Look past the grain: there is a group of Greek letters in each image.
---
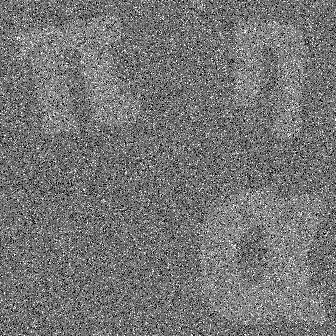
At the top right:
eta
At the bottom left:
nothing
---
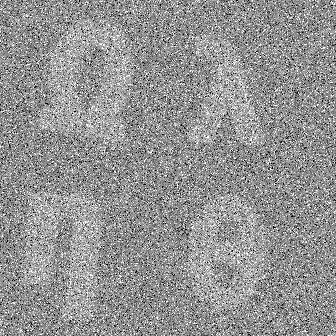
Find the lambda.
top right
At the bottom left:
eta
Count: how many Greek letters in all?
4
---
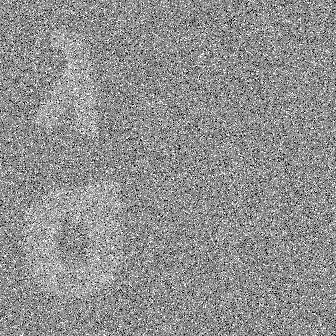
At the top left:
lambda
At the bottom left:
sigma
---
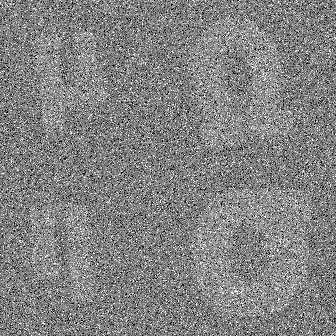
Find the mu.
top left
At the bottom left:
eta
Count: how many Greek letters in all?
4
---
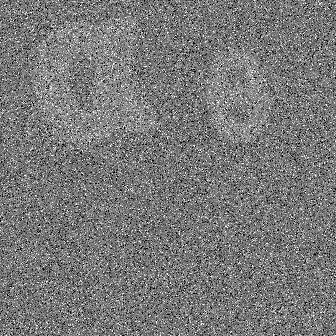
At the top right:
theta
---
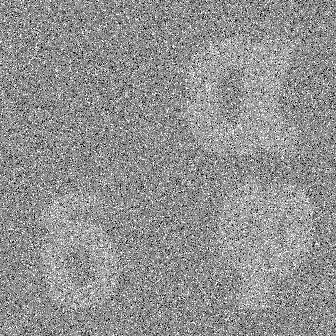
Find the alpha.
top right
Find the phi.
bottom right
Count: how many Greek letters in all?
3
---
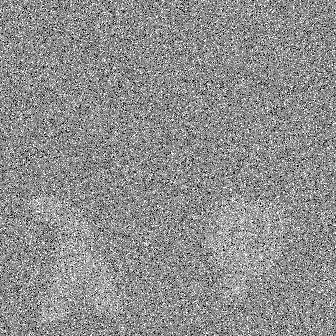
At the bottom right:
phi
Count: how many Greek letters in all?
2
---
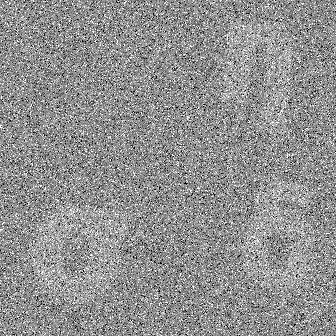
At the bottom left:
sigma
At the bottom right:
delta
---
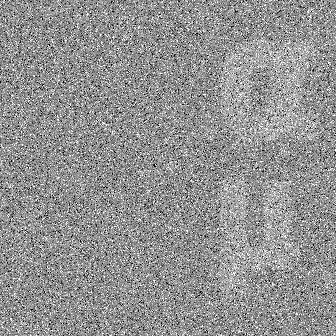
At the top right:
alpha
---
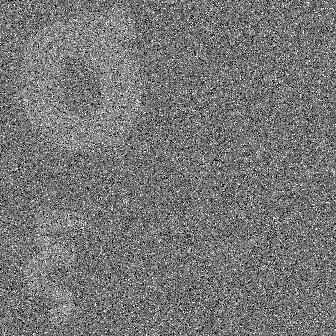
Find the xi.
bottom left
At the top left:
sigma
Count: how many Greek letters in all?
2
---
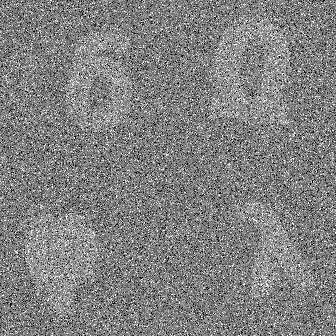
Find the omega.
top right
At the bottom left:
phi
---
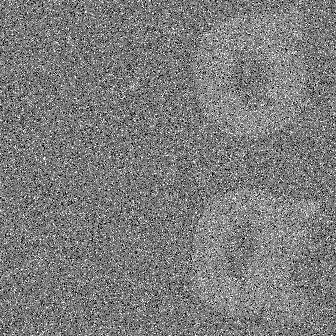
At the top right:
sigma
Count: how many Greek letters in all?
2
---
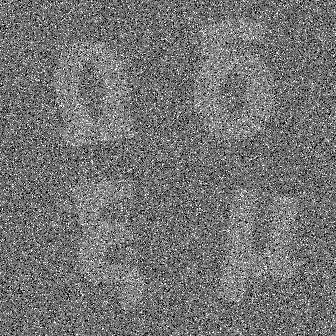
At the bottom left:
xi
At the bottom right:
mu
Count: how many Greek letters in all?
4
